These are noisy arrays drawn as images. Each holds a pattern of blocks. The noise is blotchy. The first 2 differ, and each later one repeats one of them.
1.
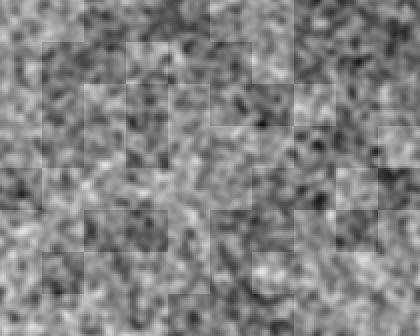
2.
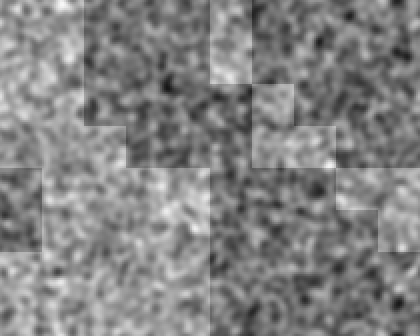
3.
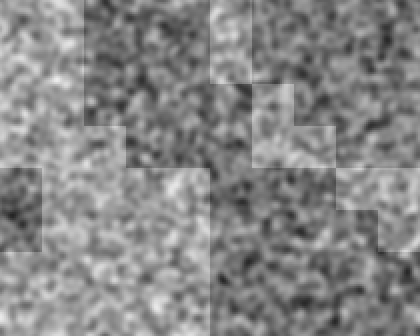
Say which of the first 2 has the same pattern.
2
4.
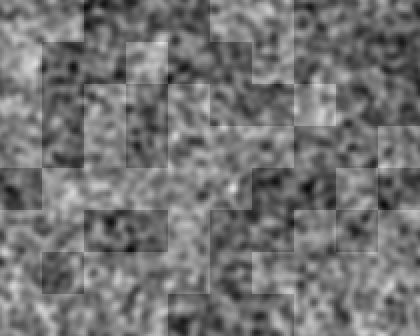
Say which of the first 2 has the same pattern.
1
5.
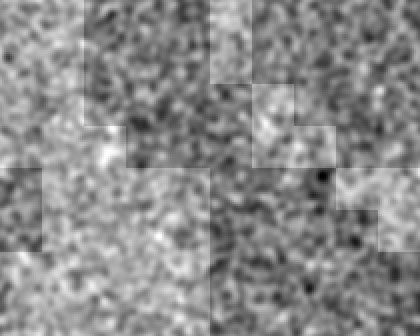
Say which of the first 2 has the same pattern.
2
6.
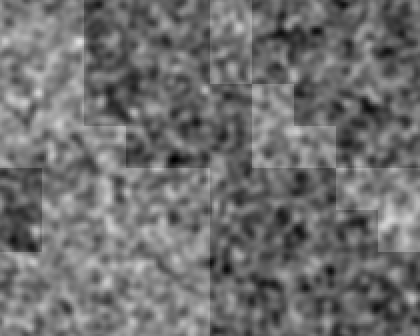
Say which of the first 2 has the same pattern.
2
